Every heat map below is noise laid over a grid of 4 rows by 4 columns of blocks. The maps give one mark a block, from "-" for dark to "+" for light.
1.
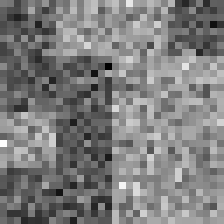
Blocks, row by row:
- + + -
- - + +
+ - + +
- - + +
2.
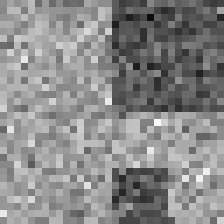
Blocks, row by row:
+ + - -
+ + - -
+ + + +
+ + - +
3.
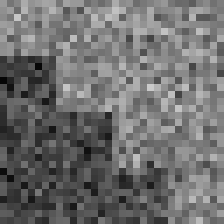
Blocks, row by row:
+ + + +
- + + +
- - + +
- - - +
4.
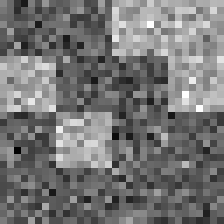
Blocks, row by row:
- - + +
+ - - +
- + - -
- - - -
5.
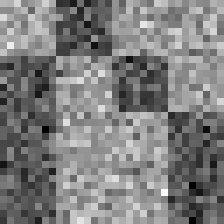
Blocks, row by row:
+ - + +
- + - +
- + + -
- + + -
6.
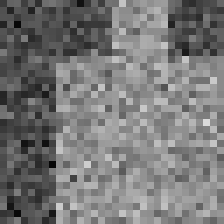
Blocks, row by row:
- - + -
- + + +
- + + +
- + + +
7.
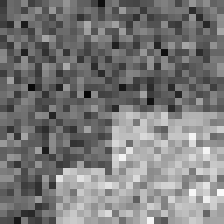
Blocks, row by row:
- - - -
- - - -
- - + +
- + + +
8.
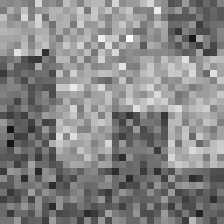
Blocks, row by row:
+ + + -
- + + +
- + - +
- - - -
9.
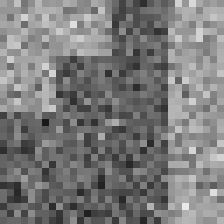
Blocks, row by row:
+ + - +
+ - - +
- - - +
- - - +
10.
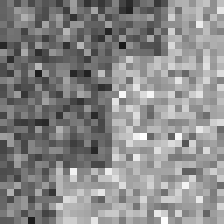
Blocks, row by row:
- - - +
- - + +
- - + +
- + + +
